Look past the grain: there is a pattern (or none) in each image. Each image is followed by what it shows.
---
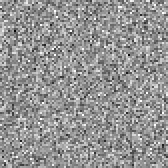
only noise
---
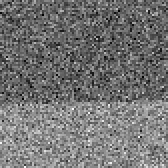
a sharp edge
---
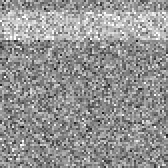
one horizontal stripe
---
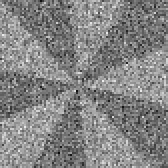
spokes from one point
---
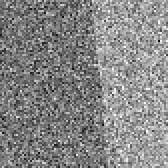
a sharp edge
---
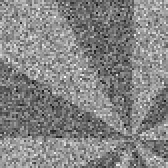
spokes from one point
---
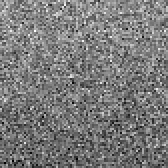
a smooth slope
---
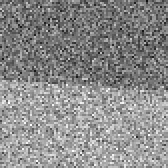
a sharp edge
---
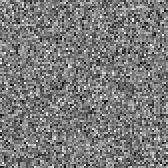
only noise
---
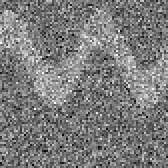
a wavy band
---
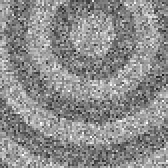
rings round one point
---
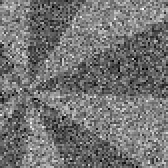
spokes from one point
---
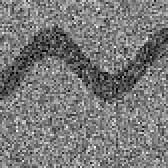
a wavy band
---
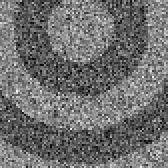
rings round one point
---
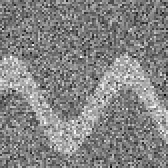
a wavy band
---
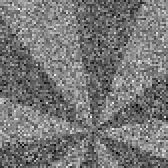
spokes from one point
